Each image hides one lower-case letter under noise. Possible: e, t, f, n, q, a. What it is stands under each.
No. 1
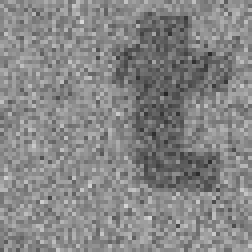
t
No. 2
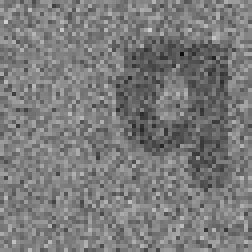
q
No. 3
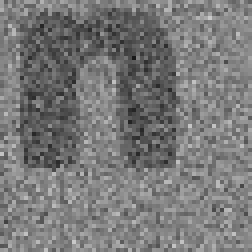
n
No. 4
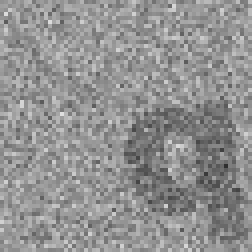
q
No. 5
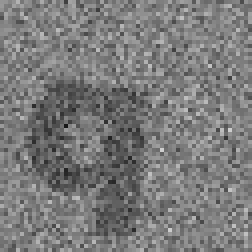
q
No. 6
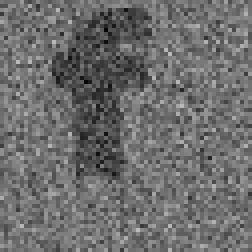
f
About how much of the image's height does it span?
two thirds
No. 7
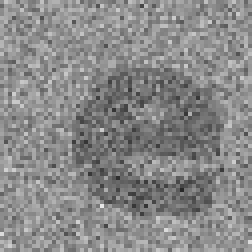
e
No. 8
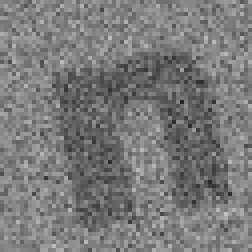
n
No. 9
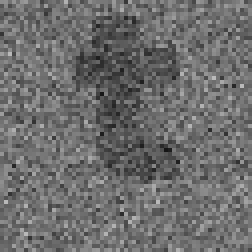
t
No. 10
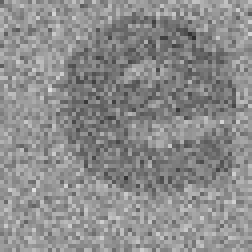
e
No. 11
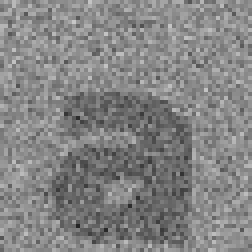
a
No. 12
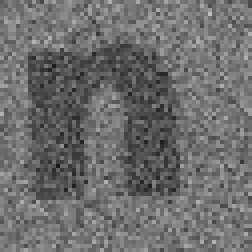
n
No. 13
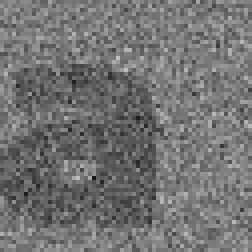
a
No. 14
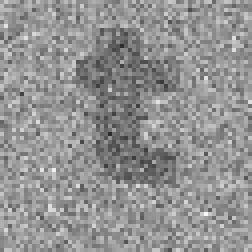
t
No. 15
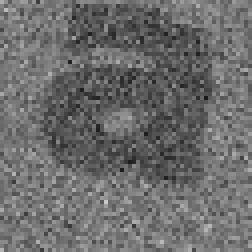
a
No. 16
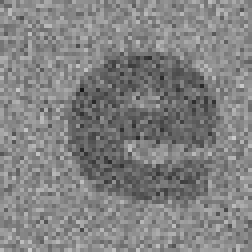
e
